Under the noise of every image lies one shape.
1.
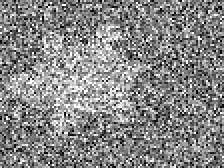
turtle
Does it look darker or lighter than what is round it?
lighter
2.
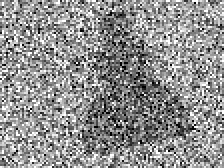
chess pawn
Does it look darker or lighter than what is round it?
darker
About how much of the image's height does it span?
nearly all
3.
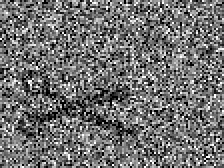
pair of scissors
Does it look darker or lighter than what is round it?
darker
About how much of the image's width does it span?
half
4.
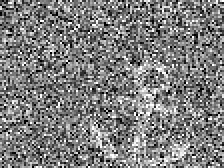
anchor
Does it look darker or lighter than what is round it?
lighter
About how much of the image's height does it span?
two thirds
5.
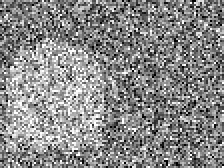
ghost
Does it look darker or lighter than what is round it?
lighter
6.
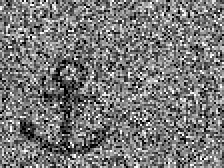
anchor
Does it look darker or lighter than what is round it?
darker
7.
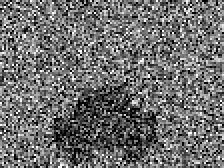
car
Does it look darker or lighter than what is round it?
darker
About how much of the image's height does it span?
half
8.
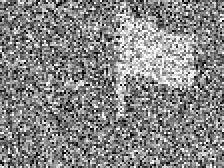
flag
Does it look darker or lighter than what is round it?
lighter
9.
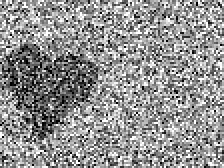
heart
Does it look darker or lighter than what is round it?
darker
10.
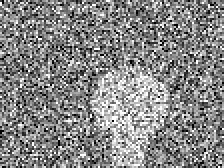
light bulb
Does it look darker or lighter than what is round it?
lighter
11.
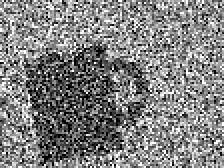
cup
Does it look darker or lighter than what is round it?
darker
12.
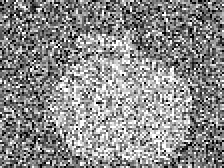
apple
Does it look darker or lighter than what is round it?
lighter
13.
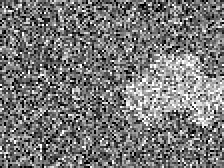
car
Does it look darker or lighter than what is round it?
lighter
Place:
middle right
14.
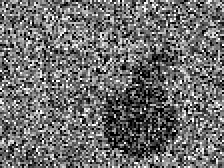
pear
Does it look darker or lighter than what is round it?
darker
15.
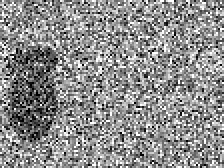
footprint
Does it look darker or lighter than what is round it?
darker
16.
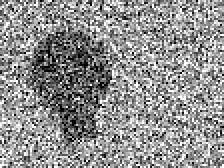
light bulb
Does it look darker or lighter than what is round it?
darker
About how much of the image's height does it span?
two thirds
